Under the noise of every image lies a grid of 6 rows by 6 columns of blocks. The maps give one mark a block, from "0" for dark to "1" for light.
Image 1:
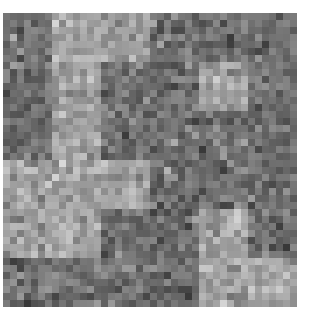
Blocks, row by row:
0 1 1 0 0 0
0 1 0 0 1 0
0 1 0 0 0 0
1 1 1 0 0 0
1 1 0 0 1 0
0 0 0 0 1 1
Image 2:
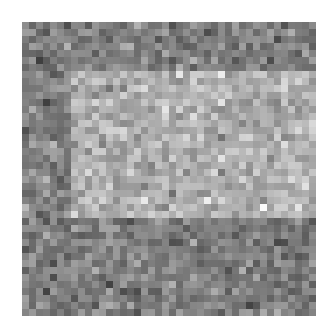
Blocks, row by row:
0 0 0 0 0 0
0 1 1 1 1 1
0 1 1 1 1 1
0 1 1 1 1 1
0 0 0 0 0 0
0 0 0 0 0 0
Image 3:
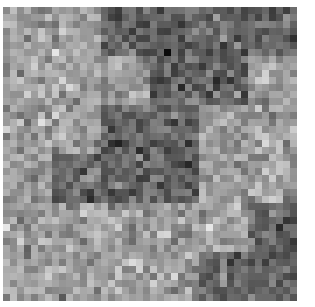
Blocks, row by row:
1 1 0 0 0 0
1 1 1 0 0 1
1 1 0 0 1 1
1 0 0 0 1 1
1 1 1 1 1 0
1 1 1 1 0 0
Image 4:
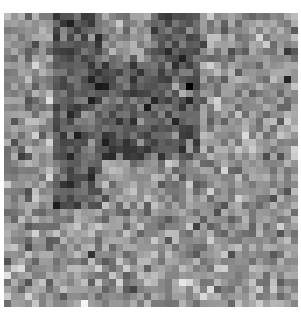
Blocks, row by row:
1 0 1 0 1 1
1 0 0 0 1 1
1 0 0 0 1 1
1 0 1 1 1 1
1 1 1 1 1 1
1 1 1 1 1 1
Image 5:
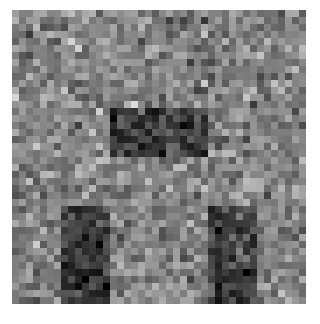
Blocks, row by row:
1 1 1 1 1 1
1 1 1 1 1 1
1 1 0 0 1 1
1 1 1 1 1 1
1 0 1 1 0 1
1 0 1 1 0 1
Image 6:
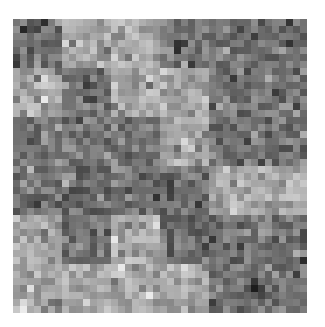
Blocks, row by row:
0 1 1 0 0 0
1 0 1 1 0 0
0 0 0 1 0 0
0 0 0 0 1 1
1 0 1 0 0 0
1 1 1 1 0 0
